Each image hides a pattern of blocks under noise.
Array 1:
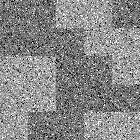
no symmetry
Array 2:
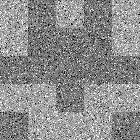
left and right mirror each other
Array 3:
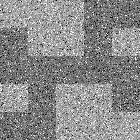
the same after a half turn
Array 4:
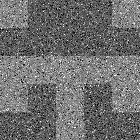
left and right mirror each other
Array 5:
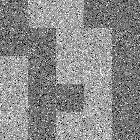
no symmetry
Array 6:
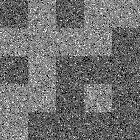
mirrored about the diagonal from the top left
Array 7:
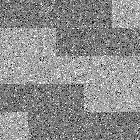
the same after a half turn
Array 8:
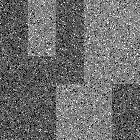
no symmetry
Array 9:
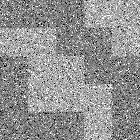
mirrored about the diagonal from the bottom left
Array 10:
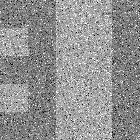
top and bottom mirror each other
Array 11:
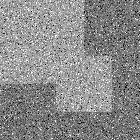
mirrored about the diagonal from the top left
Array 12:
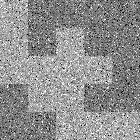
mirrored about the diagonal from the bottom left
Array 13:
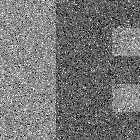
top and bottom mirror each other
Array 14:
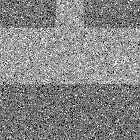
left and right mirror each other
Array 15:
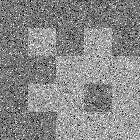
mirrored about the diagonal from the top left
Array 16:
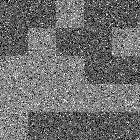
no symmetry
